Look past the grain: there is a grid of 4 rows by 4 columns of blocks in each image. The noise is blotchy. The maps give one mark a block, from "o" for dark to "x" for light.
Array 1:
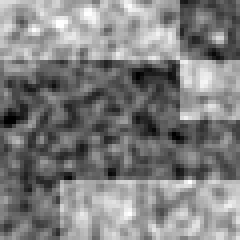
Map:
x x x o
o o o x
o o o o
o x x x
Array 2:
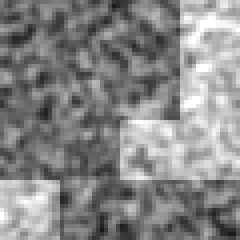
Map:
o o o x
o o o x
o o x x
x o o o
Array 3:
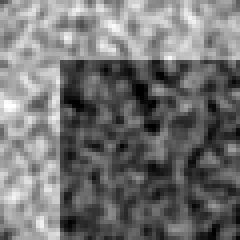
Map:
x x x x
x o o o
x o o o
x o o o
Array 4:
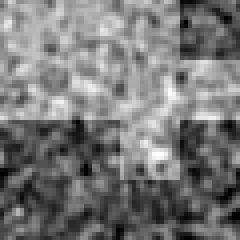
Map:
x x x o
x x x x
o o x o
o o o o
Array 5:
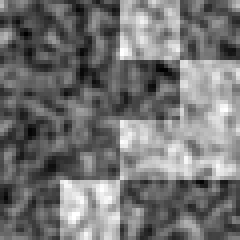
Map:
o o x o
o o o x
o o x x
o x o o
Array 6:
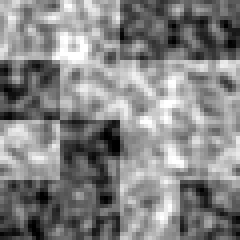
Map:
x x o o
o x x x
x o x x
o o x o
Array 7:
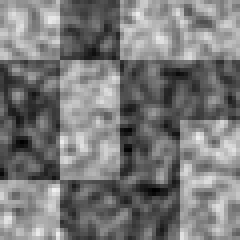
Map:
x o x x
o x o o
o x o x
x o o x
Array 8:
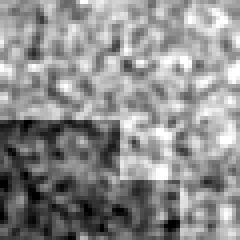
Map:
x x x x
x x x x
o o x x
o o o x
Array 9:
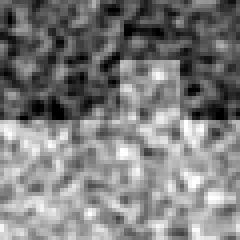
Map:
o o o o
o o x o
x x x x
x x x x
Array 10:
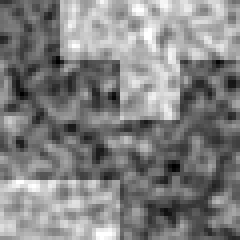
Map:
o x x x
o o x o
o o o o
x x o o
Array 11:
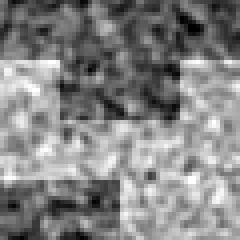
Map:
o o o o
x o o x
x x x x
o o x x
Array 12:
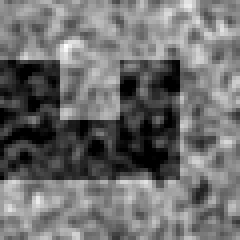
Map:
x x x x
o x o x
o o o x
x x x x
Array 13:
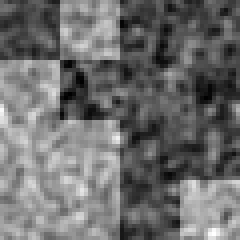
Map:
o x o o
x o o o
x x o o
x x o x
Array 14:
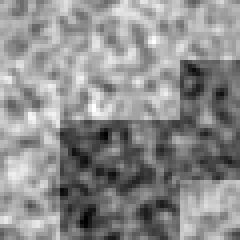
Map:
x x x x
x x x o
x o o o
x o o x
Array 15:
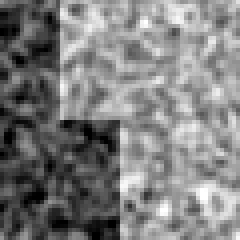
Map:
o x x x
o x x x
o o x x
o o x x
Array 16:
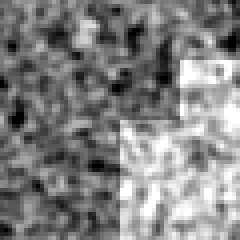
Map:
o o o o
o o o x
o o x x
o o x x
